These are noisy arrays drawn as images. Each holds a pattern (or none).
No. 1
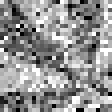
spokes from one point
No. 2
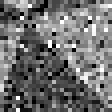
spokes from one point
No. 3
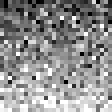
a smooth slope
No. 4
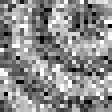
rings round one point
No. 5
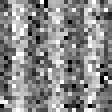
vertical stripes
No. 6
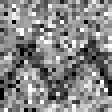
a wavy band
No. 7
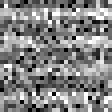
horizontal stripes
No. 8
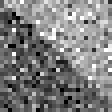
a sharp edge
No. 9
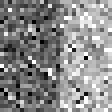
a sharp edge
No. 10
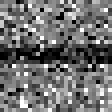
one horizontal stripe
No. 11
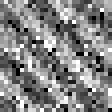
diagonal stripes
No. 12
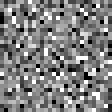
only noise
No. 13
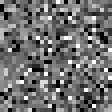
only noise
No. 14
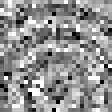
rings round one point
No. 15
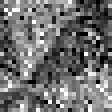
spokes from one point
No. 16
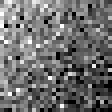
a smooth slope
